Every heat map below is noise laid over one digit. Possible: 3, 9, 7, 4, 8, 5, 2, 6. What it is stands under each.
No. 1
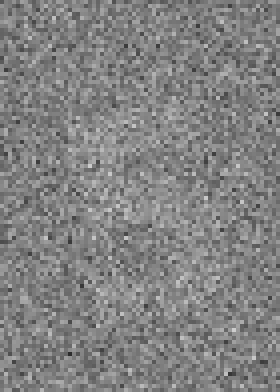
5
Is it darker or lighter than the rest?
lighter
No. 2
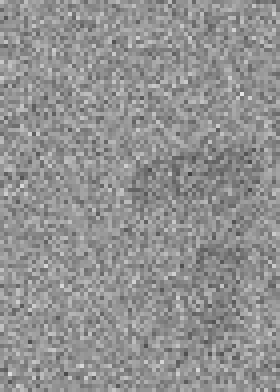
7
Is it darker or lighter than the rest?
darker
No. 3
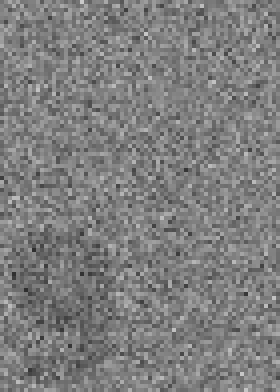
9
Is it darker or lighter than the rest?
darker
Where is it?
bottom left
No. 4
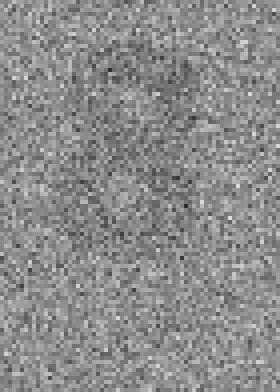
8
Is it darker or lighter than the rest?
darker
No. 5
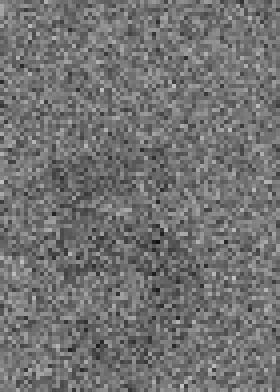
5
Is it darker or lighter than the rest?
darker
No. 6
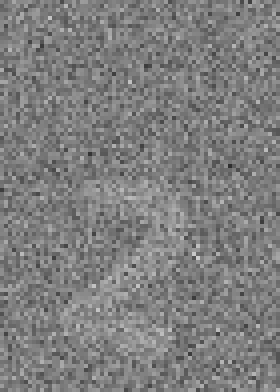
2
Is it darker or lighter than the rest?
lighter
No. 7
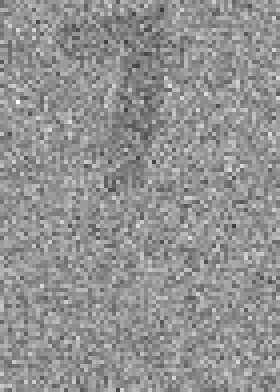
7
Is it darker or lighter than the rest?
darker
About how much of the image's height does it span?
half
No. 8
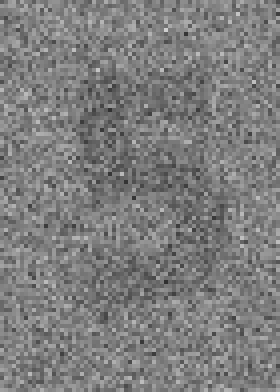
5
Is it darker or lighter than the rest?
darker
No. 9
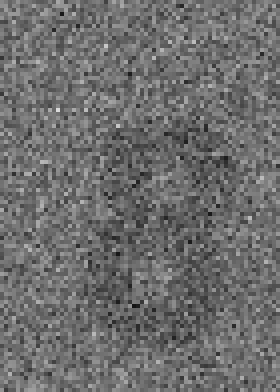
8
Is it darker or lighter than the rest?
darker
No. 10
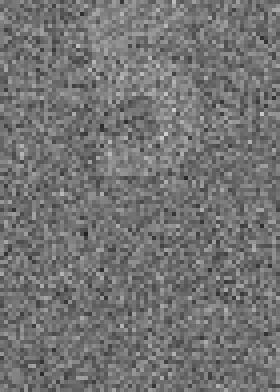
5
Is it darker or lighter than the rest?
lighter
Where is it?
top middle
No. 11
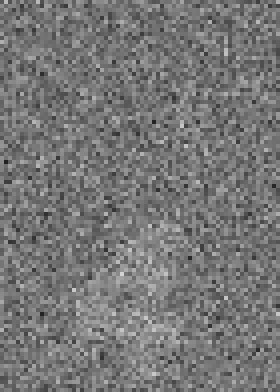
4
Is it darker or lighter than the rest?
lighter
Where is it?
bottom middle
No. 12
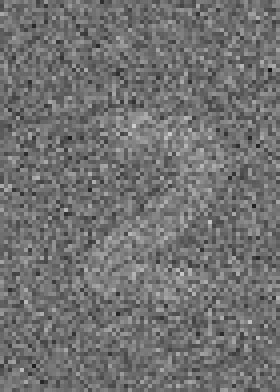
2
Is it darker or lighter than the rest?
lighter
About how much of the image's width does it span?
half
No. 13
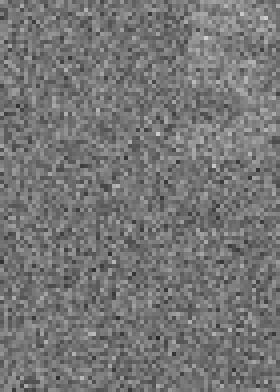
5
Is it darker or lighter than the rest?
lighter
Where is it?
top right
